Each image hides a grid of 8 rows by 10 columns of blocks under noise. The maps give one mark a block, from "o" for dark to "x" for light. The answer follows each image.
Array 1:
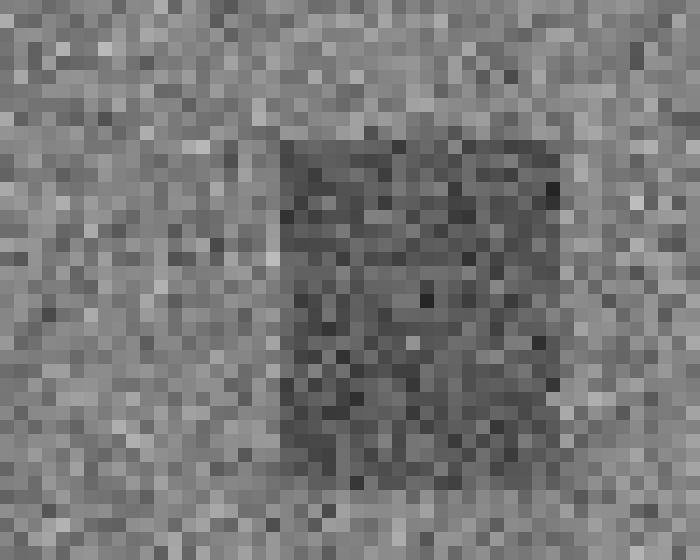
xxxxxxxxxx
xxxxxxxxxx
xxxxooooxx
xxxxooooxx
xxxxooooxx
xxxxooooxx
xxxxooooxx
xxxxxxxxxx
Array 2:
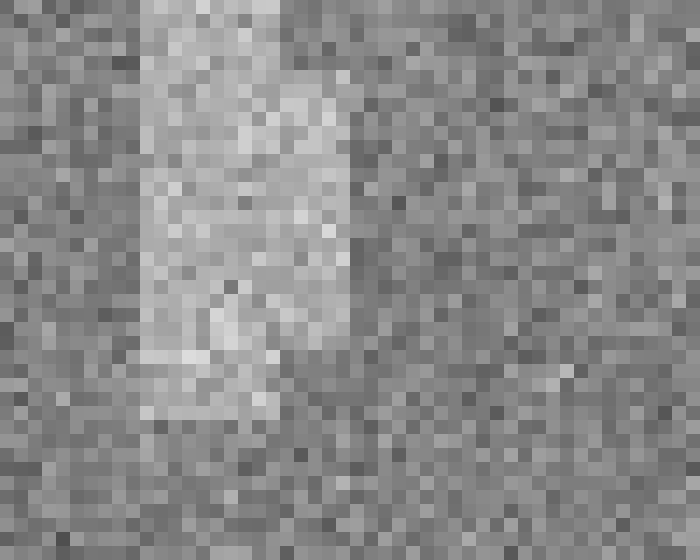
ooxxoooooo
ooxxxooooo
ooxxxooooo
ooxxxooooo
ooxxxooooo
ooxxoooooo
oooooooooo
oooooooooo
